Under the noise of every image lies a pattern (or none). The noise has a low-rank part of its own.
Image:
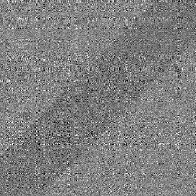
a diagonal band
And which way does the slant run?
bottom left to top right
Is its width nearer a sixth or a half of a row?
a half
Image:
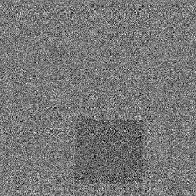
one block
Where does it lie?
bottom middle
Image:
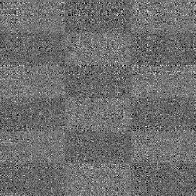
a checkerboard
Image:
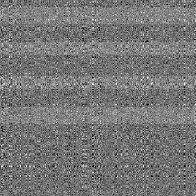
bands of rows
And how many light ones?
4
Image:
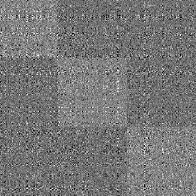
blocks along the diagonal
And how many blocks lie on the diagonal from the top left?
3
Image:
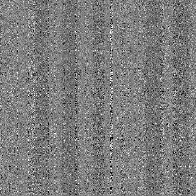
bands of columns
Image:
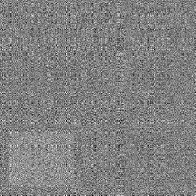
one block
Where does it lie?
bottom left
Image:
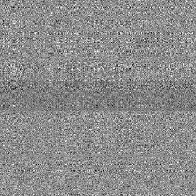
one band of rows
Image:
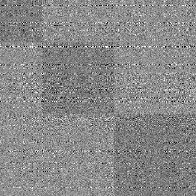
blocks along the diagonal
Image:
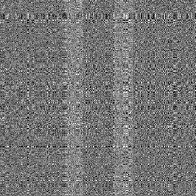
bands of columns
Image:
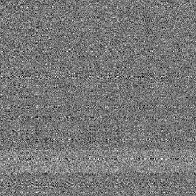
one band of rows
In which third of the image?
bottom
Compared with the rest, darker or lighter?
lighter
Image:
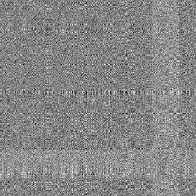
bands of rows crossing bands of columns
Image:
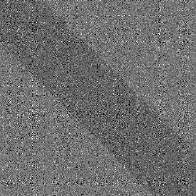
a diagonal band
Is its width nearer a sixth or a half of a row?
a half
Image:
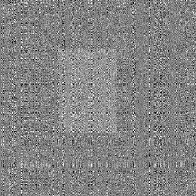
one block
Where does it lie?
centre
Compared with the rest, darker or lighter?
lighter
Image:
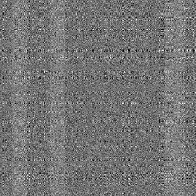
bands of columns
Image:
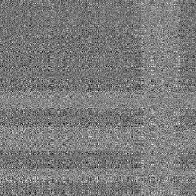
bands of rows crossing bands of columns
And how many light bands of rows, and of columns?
3 and 1
